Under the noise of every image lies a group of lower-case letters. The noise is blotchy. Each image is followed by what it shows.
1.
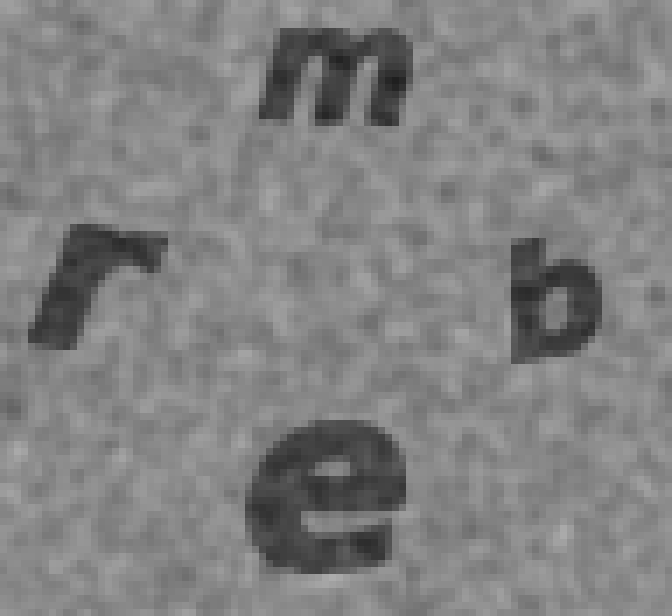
top middle: m; middle left: r; middle right: b; bottom middle: e
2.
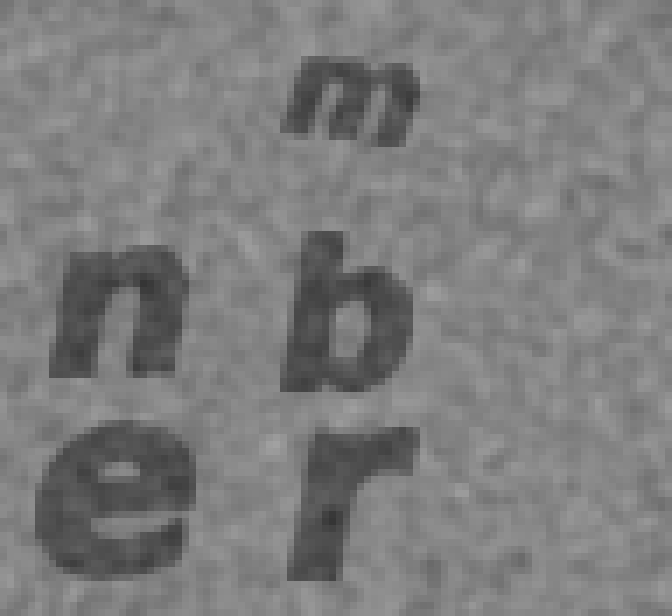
top middle: m; middle left: n; centre: b; bottom left: e; bottom middle: r
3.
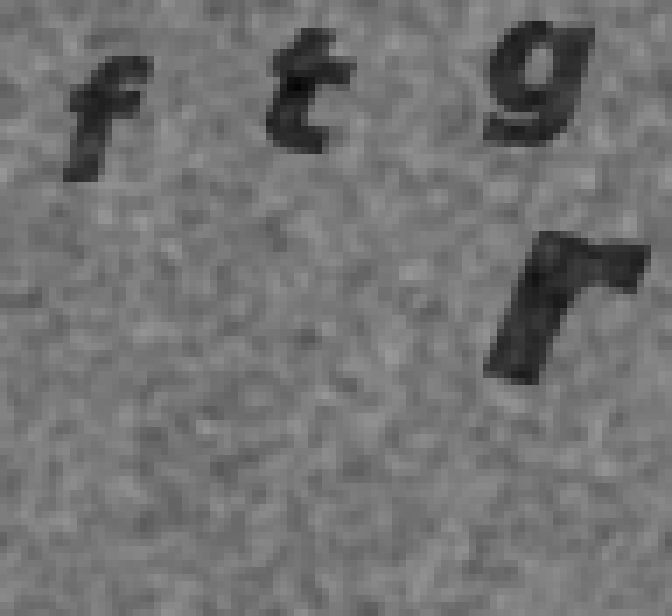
top left: f; top middle: t; top right: g; middle right: r
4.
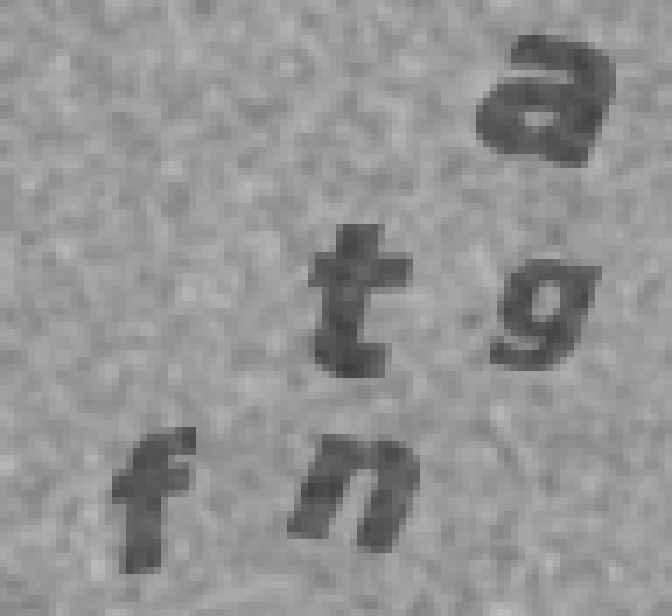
top right: a; centre: t; middle right: g; bottom left: f; bottom middle: n
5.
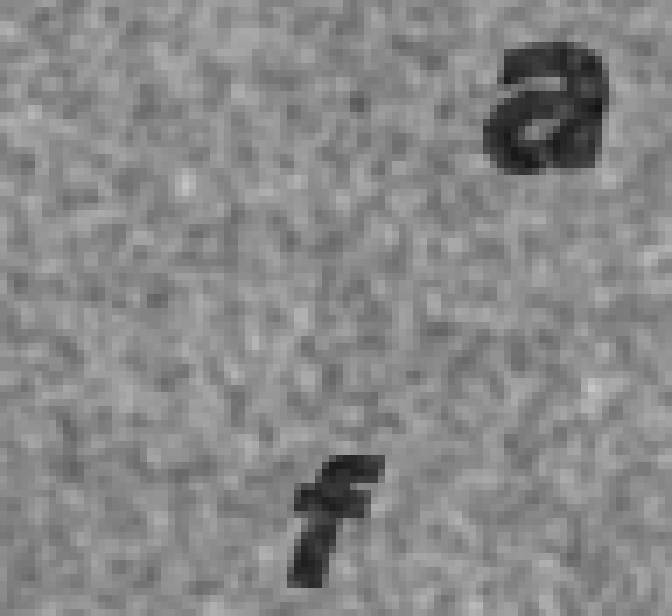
top right: a; bottom middle: f
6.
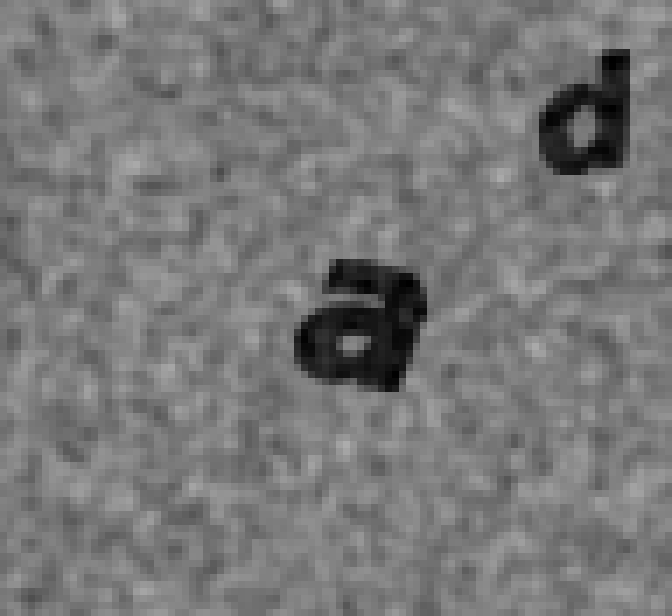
top right: d; centre: a
